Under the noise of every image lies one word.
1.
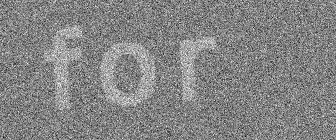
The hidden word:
for
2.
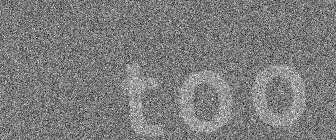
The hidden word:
too
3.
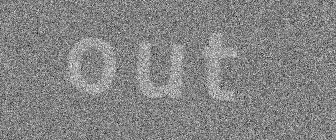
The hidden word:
out
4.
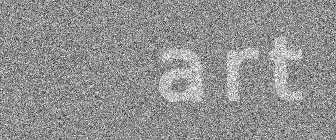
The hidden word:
art
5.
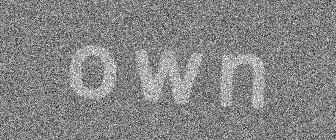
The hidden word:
own
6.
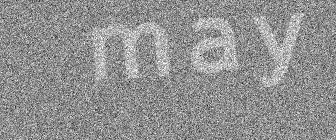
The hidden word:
may
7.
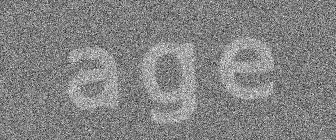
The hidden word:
age
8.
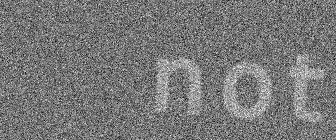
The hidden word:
not
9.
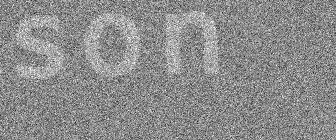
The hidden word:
son
